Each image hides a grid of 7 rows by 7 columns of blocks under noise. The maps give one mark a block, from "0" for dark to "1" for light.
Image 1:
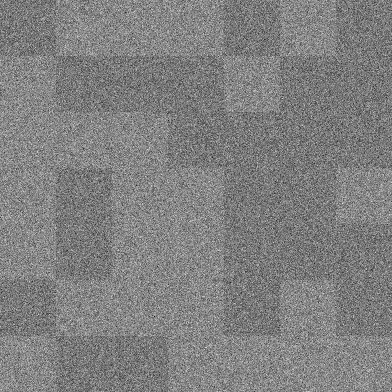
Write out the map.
0111010
1000100
1110000
1011001
1011000
0111010
1001111
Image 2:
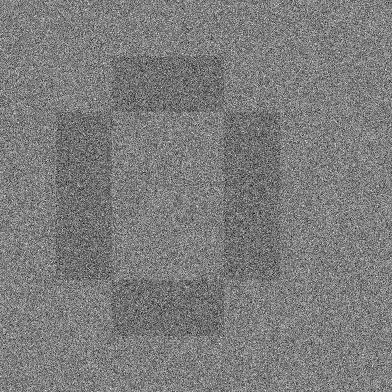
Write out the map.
1111111
1100111
1011011
1011011
1011011
1100111
1111111
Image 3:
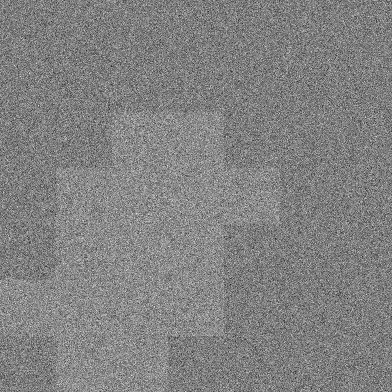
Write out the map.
0000000
0000000
0011000
0111100
0111000
1111000
0110000
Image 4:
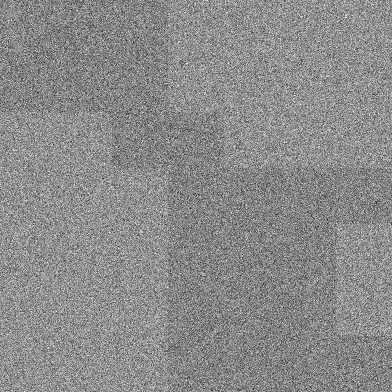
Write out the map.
0001111
0001111
1100111
1110000
1110001
1110001
1110000
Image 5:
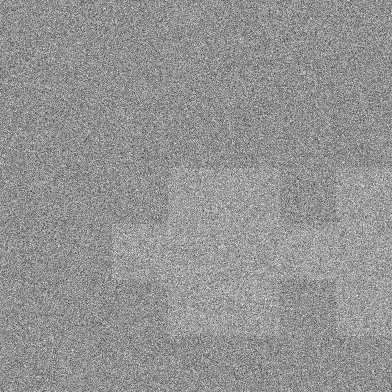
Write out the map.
0000000
0000000
0000000
0001101
0011111
0001101
0000000
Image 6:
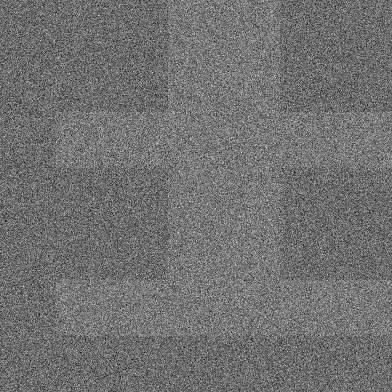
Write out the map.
0001100
0001100
0111111
0001100
0001100
0111111
0000000
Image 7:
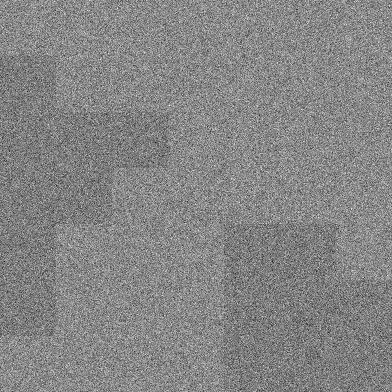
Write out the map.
1111111
0111111
0001111
0011111
0111001
0111000
1111000
